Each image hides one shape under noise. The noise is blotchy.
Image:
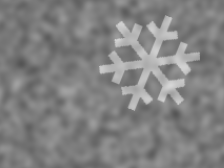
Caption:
light snowflake
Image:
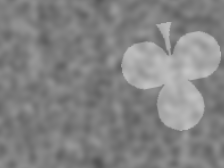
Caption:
light club
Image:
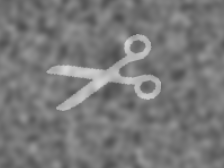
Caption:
light pair of scissors
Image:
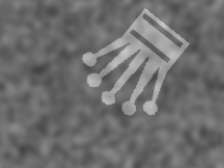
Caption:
light chess queen
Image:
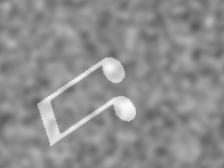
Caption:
light pair of musical notes
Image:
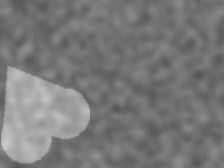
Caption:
light heart
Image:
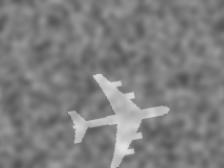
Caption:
light airplane
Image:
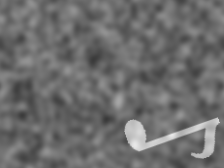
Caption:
light musical note, bottom right
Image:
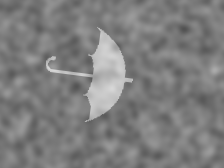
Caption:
light umbrella
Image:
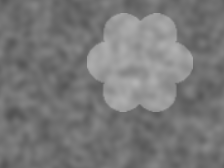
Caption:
light flower
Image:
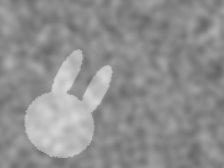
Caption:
light rabbit's head
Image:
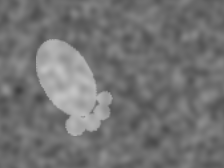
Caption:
light footprint
